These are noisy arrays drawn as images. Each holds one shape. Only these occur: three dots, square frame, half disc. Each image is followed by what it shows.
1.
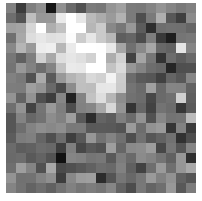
half disc
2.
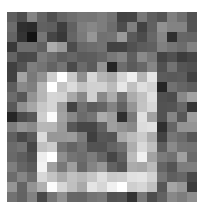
square frame
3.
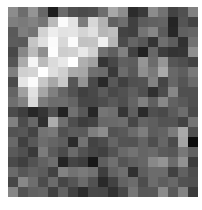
half disc
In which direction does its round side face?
up and left
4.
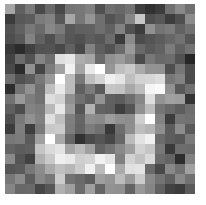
square frame
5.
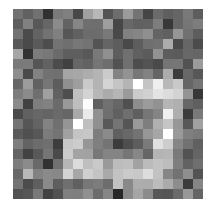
square frame
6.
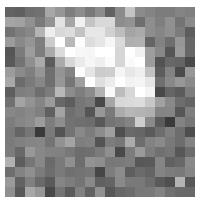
half disc
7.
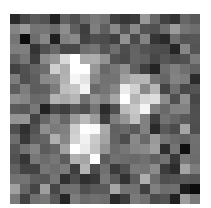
three dots
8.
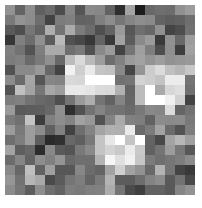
three dots
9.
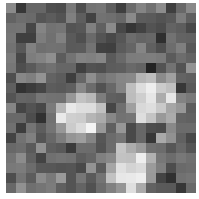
three dots
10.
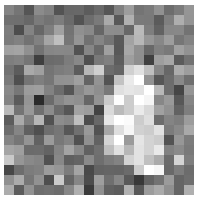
half disc
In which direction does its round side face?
left
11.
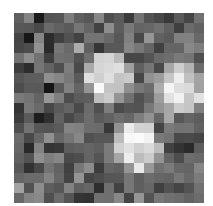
three dots
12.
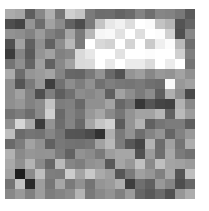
half disc
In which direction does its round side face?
up
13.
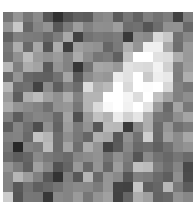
half disc
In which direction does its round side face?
down and right
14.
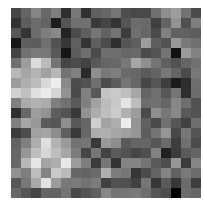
three dots
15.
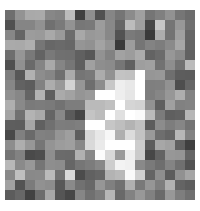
half disc
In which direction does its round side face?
left
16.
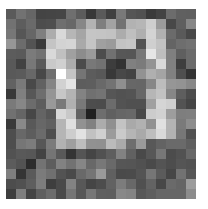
square frame
